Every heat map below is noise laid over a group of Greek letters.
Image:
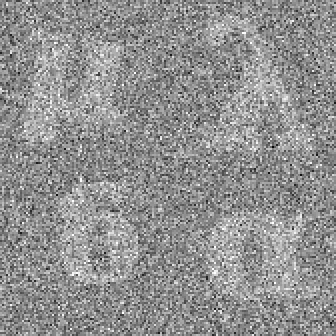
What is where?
top left: mu; top right: lambda; bottom left: delta; bottom right: alpha
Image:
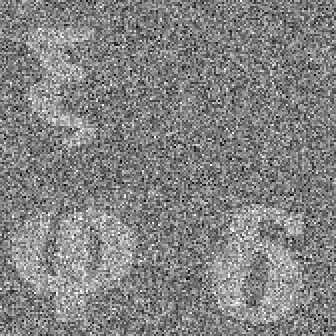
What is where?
top left: xi; bottom left: phi; bottom right: delta
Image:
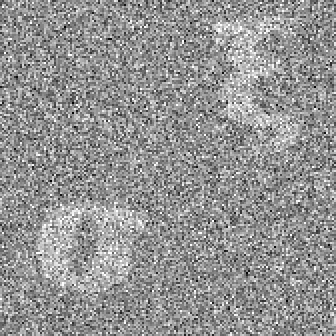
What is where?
top right: xi; bottom left: sigma
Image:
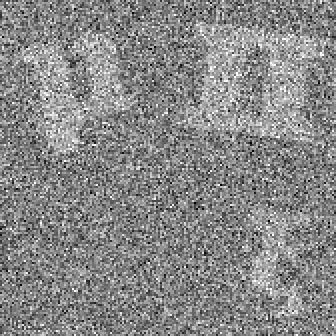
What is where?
top left: mu; top right: pi; bottom right: xi
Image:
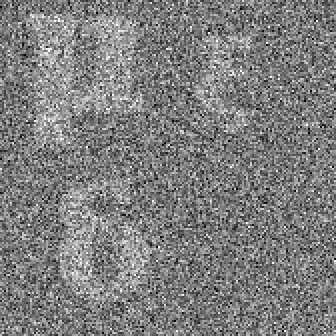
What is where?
top left: mu; top right: xi; bottom left: delta
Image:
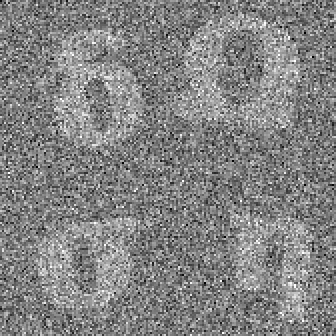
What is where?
top left: delta; top right: omega; bottom left: sigma; bottom right: eta
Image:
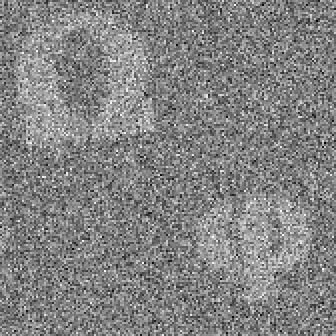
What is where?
top left: omega; bottom right: phi
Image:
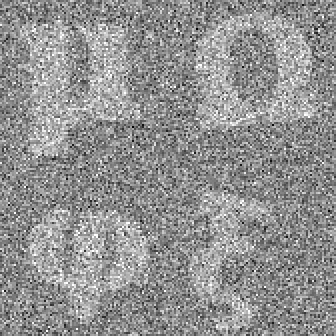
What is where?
top left: mu; top right: omega; bottom left: phi; bottom right: xi
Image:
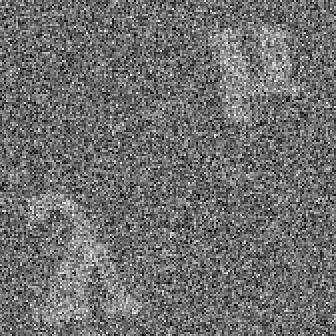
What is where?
top right: mu; bottom left: lambda
